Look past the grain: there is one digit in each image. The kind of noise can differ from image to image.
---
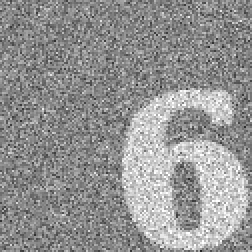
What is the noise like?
independent entries
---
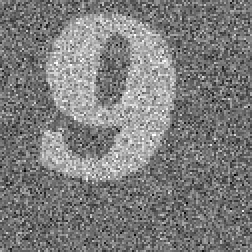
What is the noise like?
independent entries
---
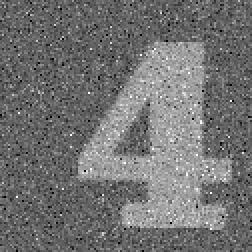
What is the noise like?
heavy tails
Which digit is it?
4
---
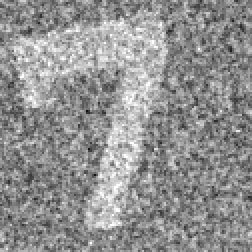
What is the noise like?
blotchy
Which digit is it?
7
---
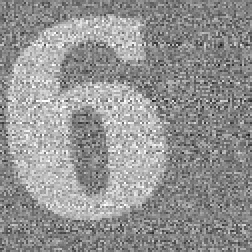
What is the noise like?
rows of uneven size
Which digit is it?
6
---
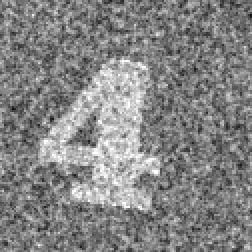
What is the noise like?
blotchy
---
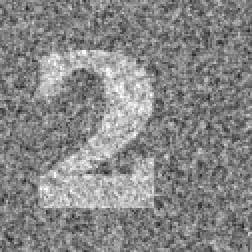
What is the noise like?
blotchy
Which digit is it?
2
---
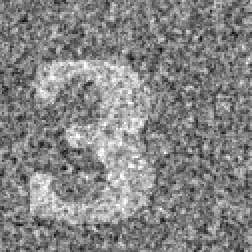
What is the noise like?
blotchy
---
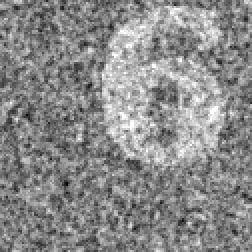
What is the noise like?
blotchy
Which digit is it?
6
